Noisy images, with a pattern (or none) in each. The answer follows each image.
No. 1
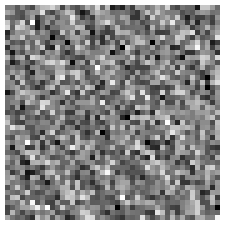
diagonal stripes
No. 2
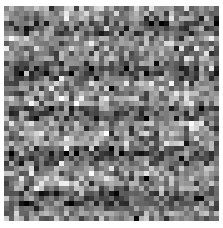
horizontal stripes
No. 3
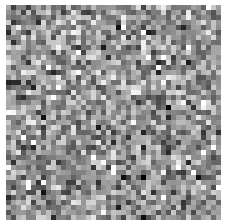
only noise
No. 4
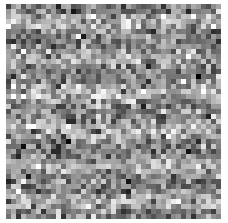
horizontal stripes
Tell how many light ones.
6
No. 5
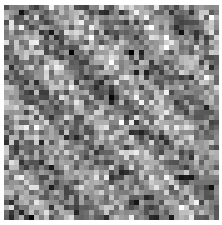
diagonal stripes
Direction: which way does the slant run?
top left to bottom right
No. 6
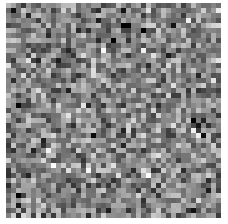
only noise
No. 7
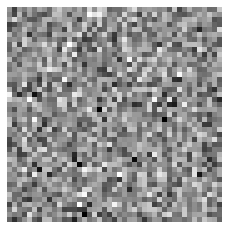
only noise
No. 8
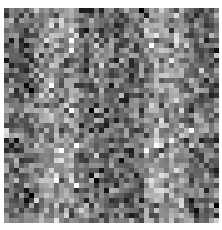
vertical stripes
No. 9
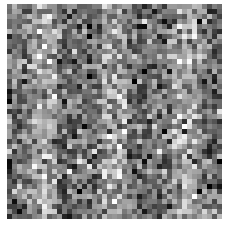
vertical stripes
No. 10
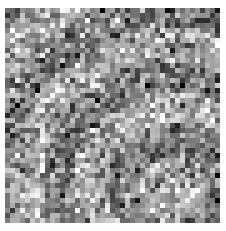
rings round one point
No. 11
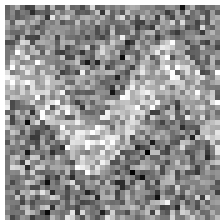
a wavy band
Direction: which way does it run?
left to right
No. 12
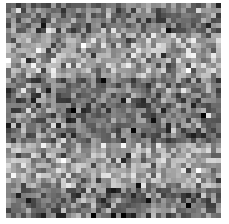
horizontal stripes
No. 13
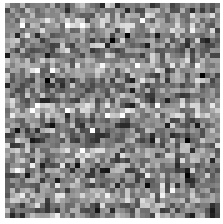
horizontal stripes
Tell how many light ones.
5
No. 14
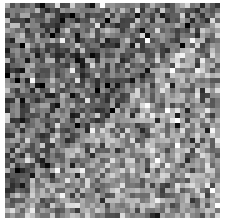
a sharp edge
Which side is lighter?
bottom right
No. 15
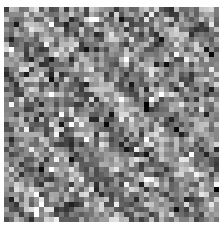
diagonal stripes
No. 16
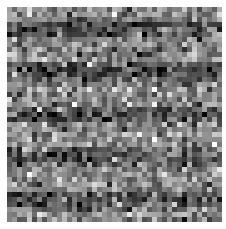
horizontal stripes
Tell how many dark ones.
5
